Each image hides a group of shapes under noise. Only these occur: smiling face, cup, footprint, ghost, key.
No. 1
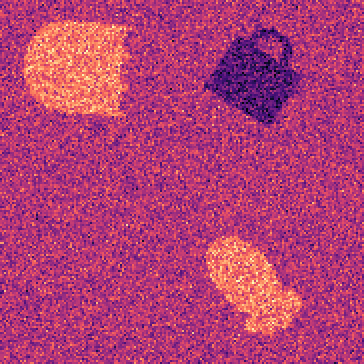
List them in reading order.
top left: light ghost; top right: dark cup; bottom right: light footprint
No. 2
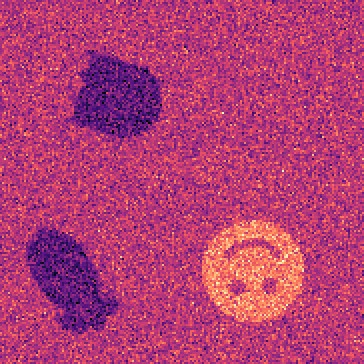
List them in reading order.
top left: dark ghost; bottom left: dark footprint; bottom right: light smiling face
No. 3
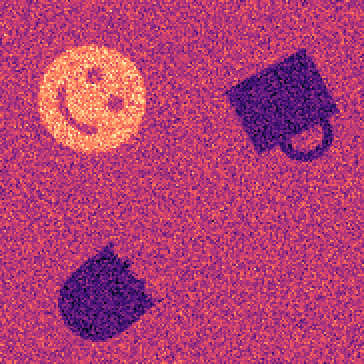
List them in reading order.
top left: light smiling face; top right: dark cup; bottom left: dark ghost
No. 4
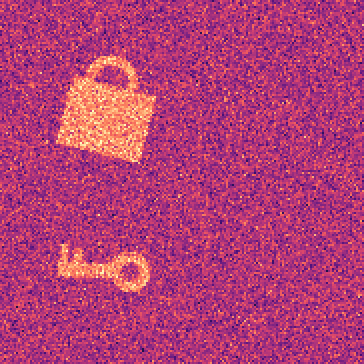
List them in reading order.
top left: light cup; bottom left: light key
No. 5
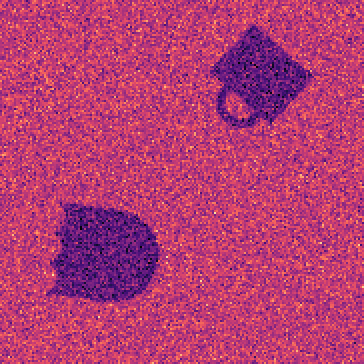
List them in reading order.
top right: dark cup; bottom left: dark ghost
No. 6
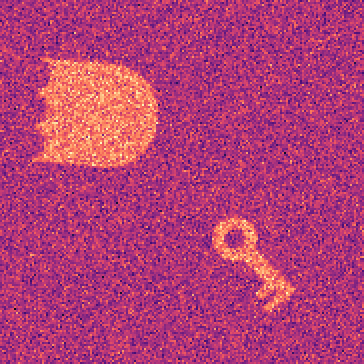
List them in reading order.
top left: light ghost; bottom right: light key
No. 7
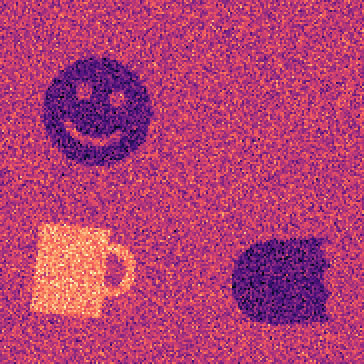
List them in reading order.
top left: dark smiling face; bottom left: light cup; bottom right: dark ghost
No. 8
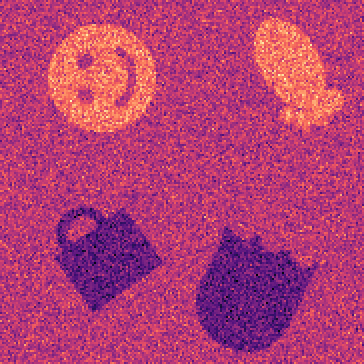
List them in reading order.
top left: light smiling face; top right: light footprint; bottom left: dark cup; bottom right: dark ghost
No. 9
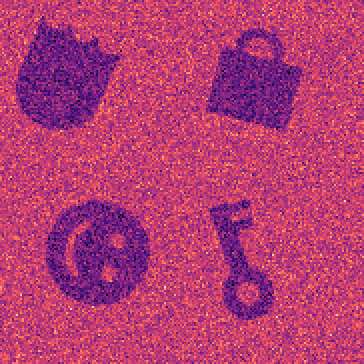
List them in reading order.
top left: dark ghost; top right: dark cup; bottom left: dark smiling face; bottom right: dark key
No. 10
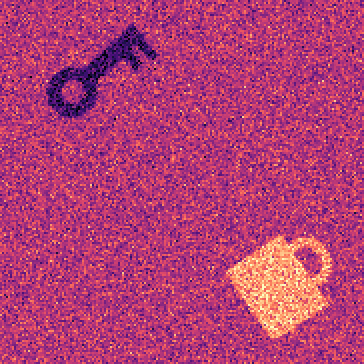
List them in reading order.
top left: dark key; bottom right: light cup
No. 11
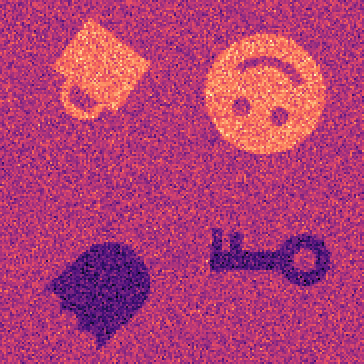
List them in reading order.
top left: light cup; top right: light smiling face; bottom left: dark ghost; bottom right: dark key
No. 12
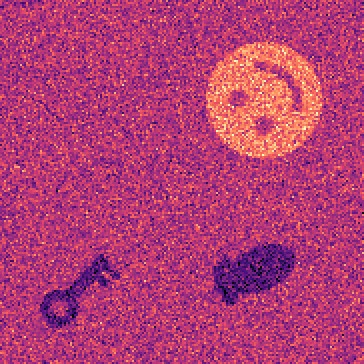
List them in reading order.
top right: light smiling face; bottom left: dark key; bottom right: dark footprint
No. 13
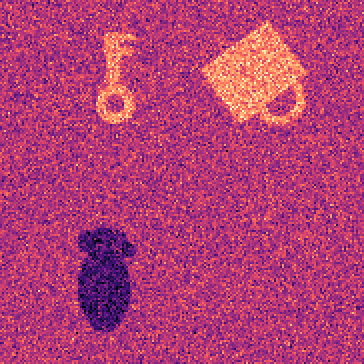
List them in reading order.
top left: light key; top right: light cup; bottom left: dark footprint
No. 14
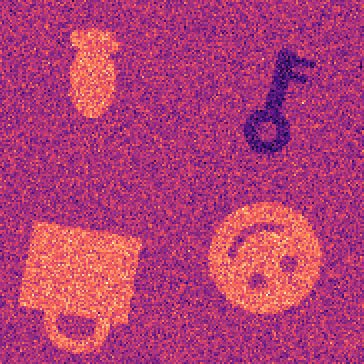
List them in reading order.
top left: light footprint; top right: dark key; bottom left: light cup; bottom right: light smiling face
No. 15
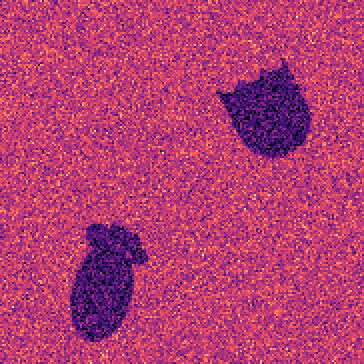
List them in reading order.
top right: dark ghost; bottom left: dark footprint
